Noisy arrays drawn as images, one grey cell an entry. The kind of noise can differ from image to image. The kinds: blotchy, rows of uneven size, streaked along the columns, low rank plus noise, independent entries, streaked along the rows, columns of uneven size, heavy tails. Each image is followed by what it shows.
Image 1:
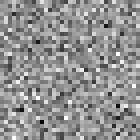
independent entries
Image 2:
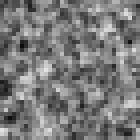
blotchy
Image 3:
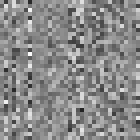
columns of uneven size
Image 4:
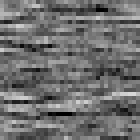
streaked along the rows
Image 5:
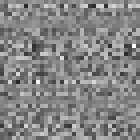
rows of uneven size
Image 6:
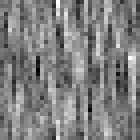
streaked along the columns
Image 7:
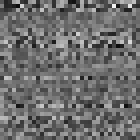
rows of uneven size
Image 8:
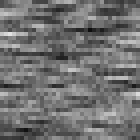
streaked along the rows
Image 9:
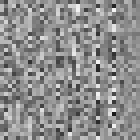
columns of uneven size
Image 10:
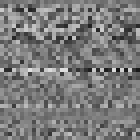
rows of uneven size
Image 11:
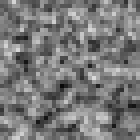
blotchy
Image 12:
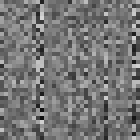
columns of uneven size
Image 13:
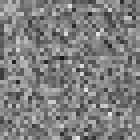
independent entries
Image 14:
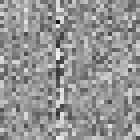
columns of uneven size
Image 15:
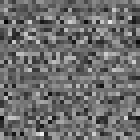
rows of uneven size
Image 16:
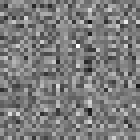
low rank plus noise
